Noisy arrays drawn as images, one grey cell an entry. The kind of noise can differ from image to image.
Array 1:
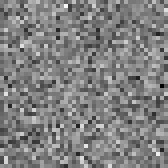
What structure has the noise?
independent entries
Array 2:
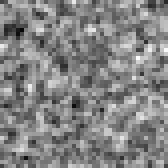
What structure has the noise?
blotchy
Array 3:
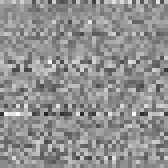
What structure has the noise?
rows of uneven size
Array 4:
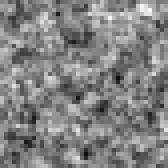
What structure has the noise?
blotchy
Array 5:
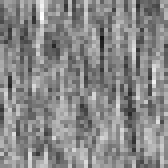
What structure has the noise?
streaked along the columns
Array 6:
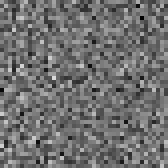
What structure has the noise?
low rank plus noise
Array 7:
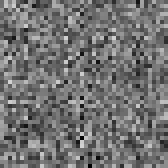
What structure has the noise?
low rank plus noise
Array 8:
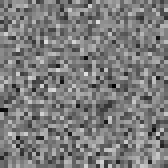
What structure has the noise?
independent entries
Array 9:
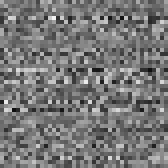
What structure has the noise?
rows of uneven size
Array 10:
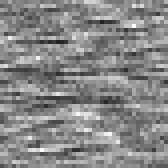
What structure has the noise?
streaked along the rows
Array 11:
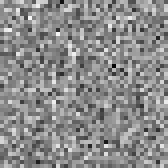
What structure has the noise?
independent entries
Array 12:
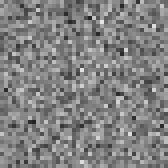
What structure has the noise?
independent entries
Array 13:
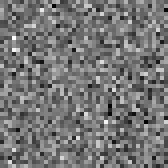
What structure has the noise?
independent entries
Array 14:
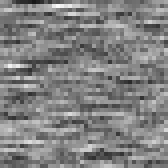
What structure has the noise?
streaked along the rows
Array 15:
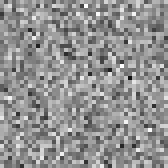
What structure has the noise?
independent entries
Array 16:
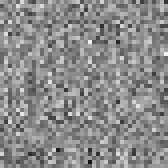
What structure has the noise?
low rank plus noise
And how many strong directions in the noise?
three or four
